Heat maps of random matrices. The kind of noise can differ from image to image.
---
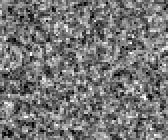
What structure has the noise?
blotchy
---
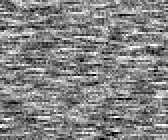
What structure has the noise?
streaked along the rows
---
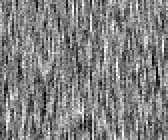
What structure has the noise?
streaked along the columns
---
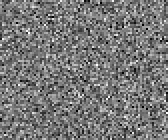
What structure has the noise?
independent entries
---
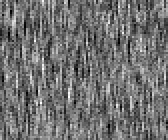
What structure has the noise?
streaked along the columns
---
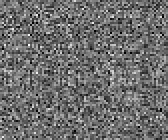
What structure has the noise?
low rank plus noise
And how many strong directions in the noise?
one
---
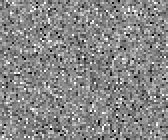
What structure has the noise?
heavy tails
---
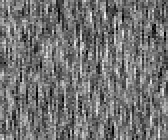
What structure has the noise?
streaked along the columns
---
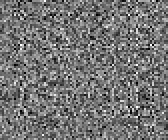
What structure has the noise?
low rank plus noise
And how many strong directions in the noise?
one
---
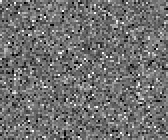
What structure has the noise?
heavy tails
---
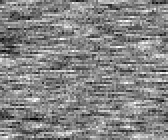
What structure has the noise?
streaked along the rows
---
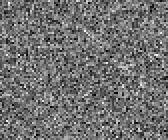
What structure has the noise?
independent entries
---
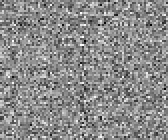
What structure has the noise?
low rank plus noise
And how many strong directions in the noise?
five to eight
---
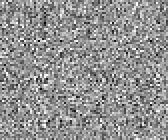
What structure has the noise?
low rank plus noise
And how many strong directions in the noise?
three or four
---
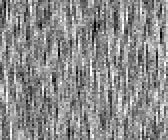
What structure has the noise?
streaked along the columns
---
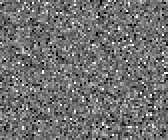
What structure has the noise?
heavy tails
